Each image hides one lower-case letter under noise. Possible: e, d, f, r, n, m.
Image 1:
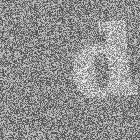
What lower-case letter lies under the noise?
d
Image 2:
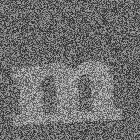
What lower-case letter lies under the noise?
m
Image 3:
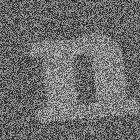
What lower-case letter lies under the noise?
n
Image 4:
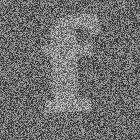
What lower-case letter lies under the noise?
f
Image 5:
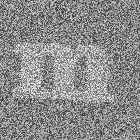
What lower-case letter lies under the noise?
m
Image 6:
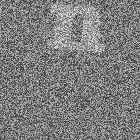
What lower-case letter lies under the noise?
n
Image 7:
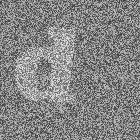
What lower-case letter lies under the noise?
d
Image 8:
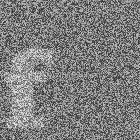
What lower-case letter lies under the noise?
f
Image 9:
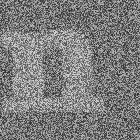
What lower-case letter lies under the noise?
n
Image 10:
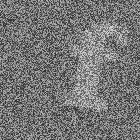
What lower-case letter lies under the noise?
f
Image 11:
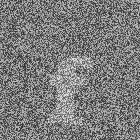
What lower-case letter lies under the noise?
f
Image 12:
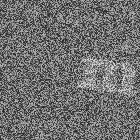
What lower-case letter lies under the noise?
m
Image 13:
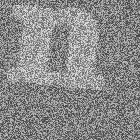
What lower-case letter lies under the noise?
n
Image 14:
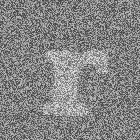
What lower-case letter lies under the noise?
r
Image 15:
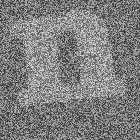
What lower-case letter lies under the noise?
n
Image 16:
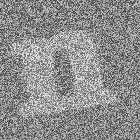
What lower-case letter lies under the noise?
n
